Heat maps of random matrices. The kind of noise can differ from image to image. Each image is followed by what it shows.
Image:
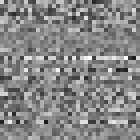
rows of uneven size
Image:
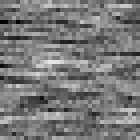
streaked along the rows
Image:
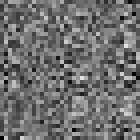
low rank plus noise
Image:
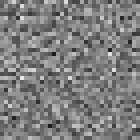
low rank plus noise
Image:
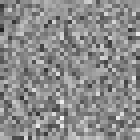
independent entries
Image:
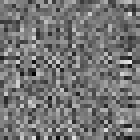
low rank plus noise
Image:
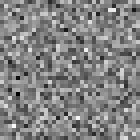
independent entries
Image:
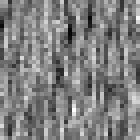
streaked along the columns
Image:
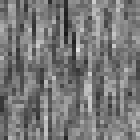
streaked along the columns
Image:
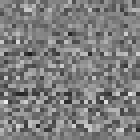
rows of uneven size
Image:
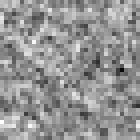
blotchy
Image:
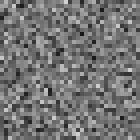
independent entries
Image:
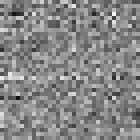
low rank plus noise
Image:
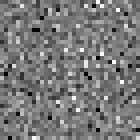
heavy tails
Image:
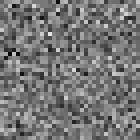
independent entries
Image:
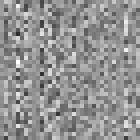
columns of uneven size
